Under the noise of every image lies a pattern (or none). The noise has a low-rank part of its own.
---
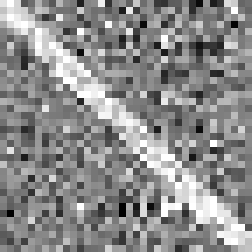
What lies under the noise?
a diagonal band
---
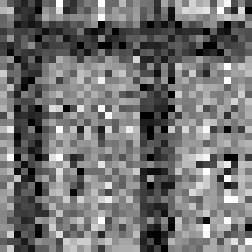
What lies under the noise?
bands of rows crossing bands of columns
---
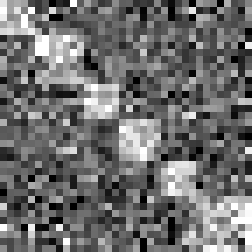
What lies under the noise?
blocks along the diagonal
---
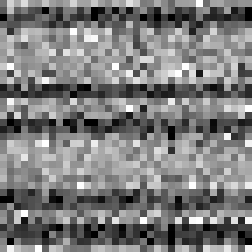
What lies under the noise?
bands of rows
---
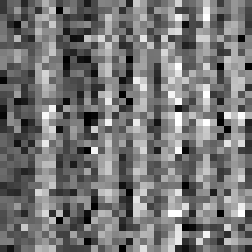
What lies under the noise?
bands of columns
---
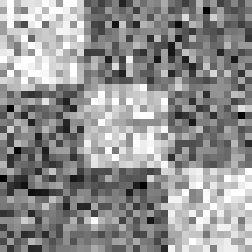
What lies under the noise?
blocks along the diagonal
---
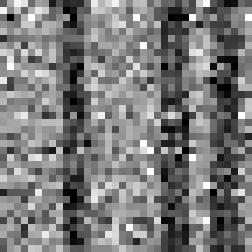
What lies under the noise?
bands of columns
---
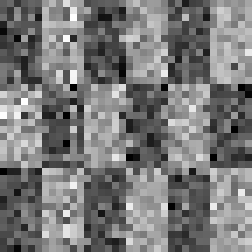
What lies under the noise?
a checkerboard
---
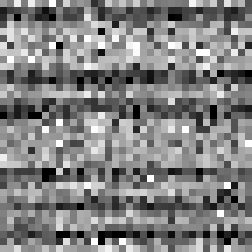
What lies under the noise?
bands of rows
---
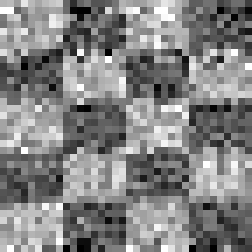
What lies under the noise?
a checkerboard
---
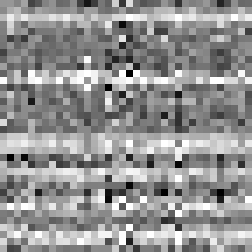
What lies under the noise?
bands of rows
